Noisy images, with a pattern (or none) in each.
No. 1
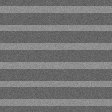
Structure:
horizontal stripes
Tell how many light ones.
6
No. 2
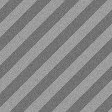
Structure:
diagonal stripes
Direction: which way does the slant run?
bottom left to top right
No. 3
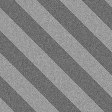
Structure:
diagonal stripes
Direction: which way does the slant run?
top left to bottom right
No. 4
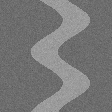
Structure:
a wavy band
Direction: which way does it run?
top to bottom
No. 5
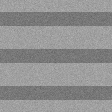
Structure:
horizontal stripes
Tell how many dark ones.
3
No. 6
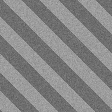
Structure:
diagonal stripes
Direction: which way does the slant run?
top left to bottom right
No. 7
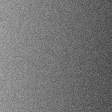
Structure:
a smooth slope
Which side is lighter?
left
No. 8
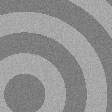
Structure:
rings round one point
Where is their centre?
bottom left
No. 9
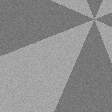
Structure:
spokes from one point
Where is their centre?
top right
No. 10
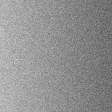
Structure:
a smooth slope
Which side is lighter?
left
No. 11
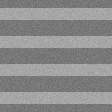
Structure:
horizontal stripes
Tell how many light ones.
4
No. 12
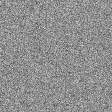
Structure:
only noise
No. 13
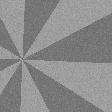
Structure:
spokes from one point
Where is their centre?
middle left
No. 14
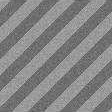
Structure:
diagonal stripes
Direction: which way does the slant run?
bottom left to top right
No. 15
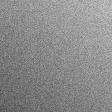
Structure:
a smooth slope
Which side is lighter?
top right
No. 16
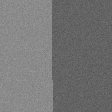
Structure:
a sharp edge
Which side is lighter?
left
